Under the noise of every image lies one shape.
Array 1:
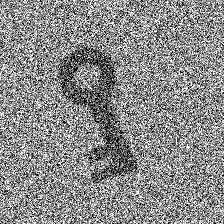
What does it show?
dark key
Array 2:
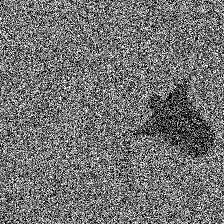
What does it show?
dark bell, middle right
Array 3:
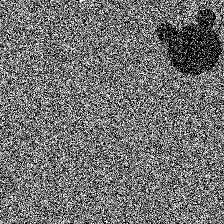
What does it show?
dark bear's head, top right
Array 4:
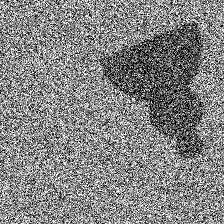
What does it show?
dark chess pawn
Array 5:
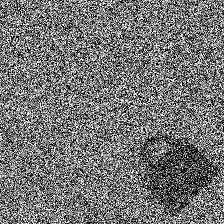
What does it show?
dark cup, bottom right
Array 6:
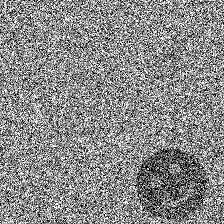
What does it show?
dark smiling face, bottom right
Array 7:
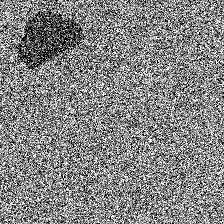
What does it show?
dark cloud, top left
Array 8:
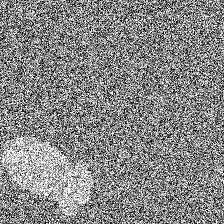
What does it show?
light footprint, bottom left
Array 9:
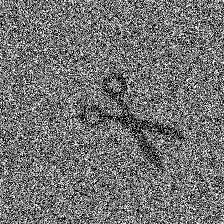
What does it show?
dark pair of scissors
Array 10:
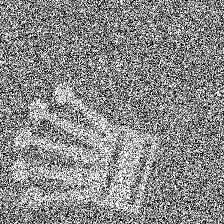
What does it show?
light chess queen
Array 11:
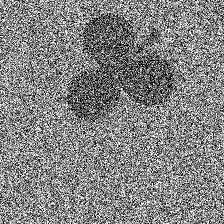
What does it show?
dark club
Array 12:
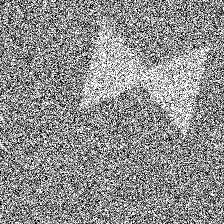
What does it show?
light bow tie
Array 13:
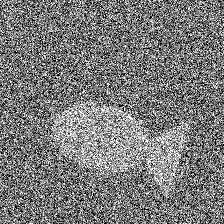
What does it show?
light fish
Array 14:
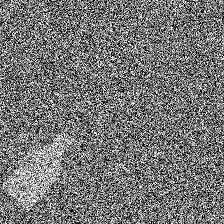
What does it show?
light bottle, bottom left
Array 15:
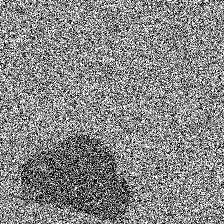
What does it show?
dark cloud
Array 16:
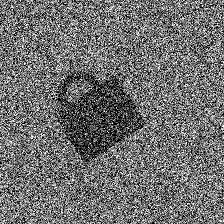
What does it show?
dark cup, centre
